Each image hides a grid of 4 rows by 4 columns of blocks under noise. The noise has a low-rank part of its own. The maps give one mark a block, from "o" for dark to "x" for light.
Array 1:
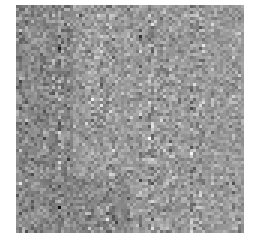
o x x x
o x x x
o x x x
o o x x
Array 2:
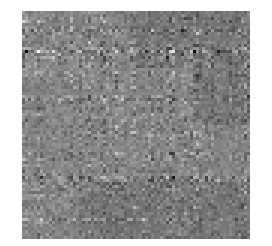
x x o o
x x x o
x x x x
x o o o
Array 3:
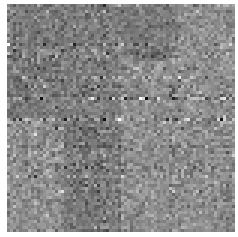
o o o x
o o x x
x o x x
x o x x
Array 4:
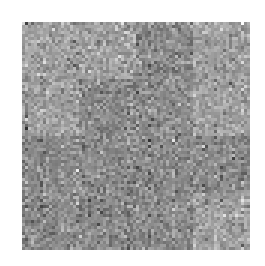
x x o x
x o o x
o o o o
o o o x
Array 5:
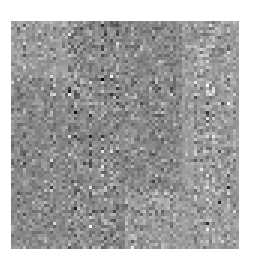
x o o x
o o o x
o o o x
o o x x
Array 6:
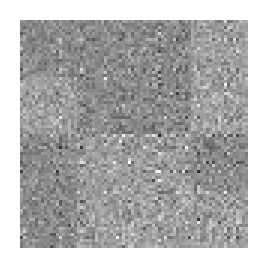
o o o x
x o o x
o x x o
o x x x
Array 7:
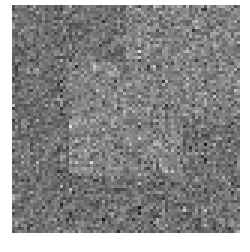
o o x x
o x x x
o x x o
o o o o
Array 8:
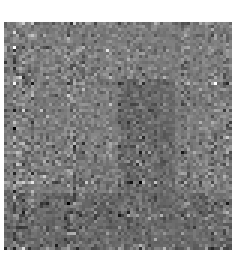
x x x x
x x o x
x x o x
o o o o
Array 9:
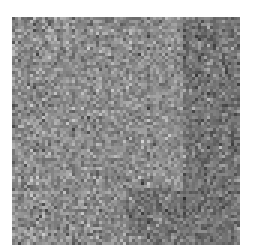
x x x o
x x x o
x x x o
x x o o
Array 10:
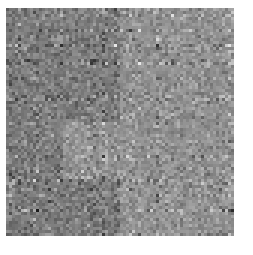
o o x x
o o x x
o x x x
o o x x
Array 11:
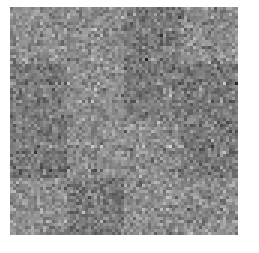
x x o x
o x o o
o x x o
x o x x
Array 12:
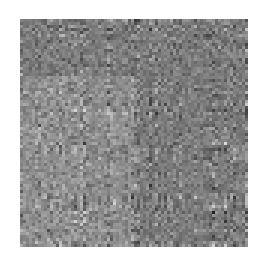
o o o o
x x o o
x x o o
x x o o
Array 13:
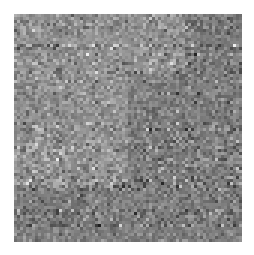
x x x o
x x o o
x x o o
o o o o
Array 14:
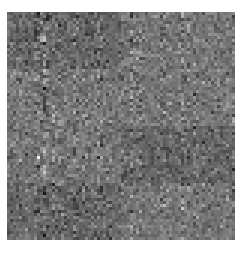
o o x x
x x x x
x x o o
o o x x
